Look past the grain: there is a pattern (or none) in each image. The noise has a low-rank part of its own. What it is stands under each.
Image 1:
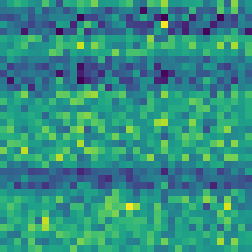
bands of rows
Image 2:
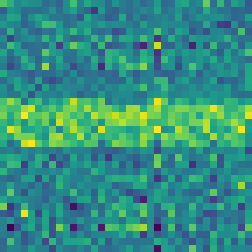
one band of rows
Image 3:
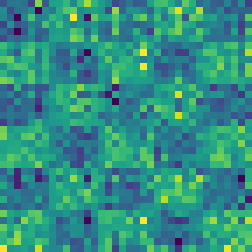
a checkerboard
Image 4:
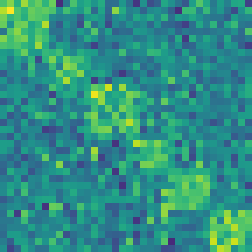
blocks along the diagonal
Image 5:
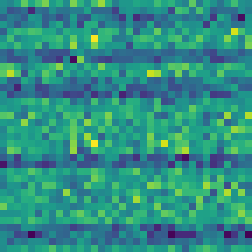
bands of rows
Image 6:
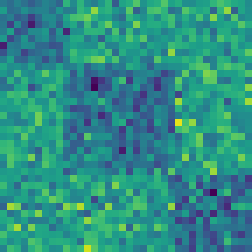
blocks along the diagonal
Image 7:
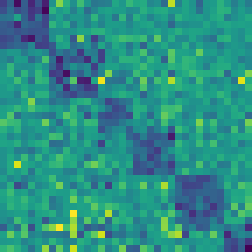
blocks along the diagonal
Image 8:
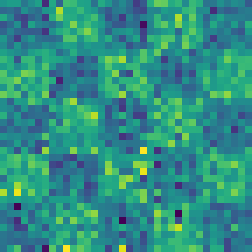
a checkerboard
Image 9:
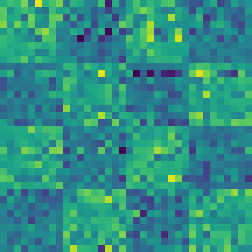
a checkerboard
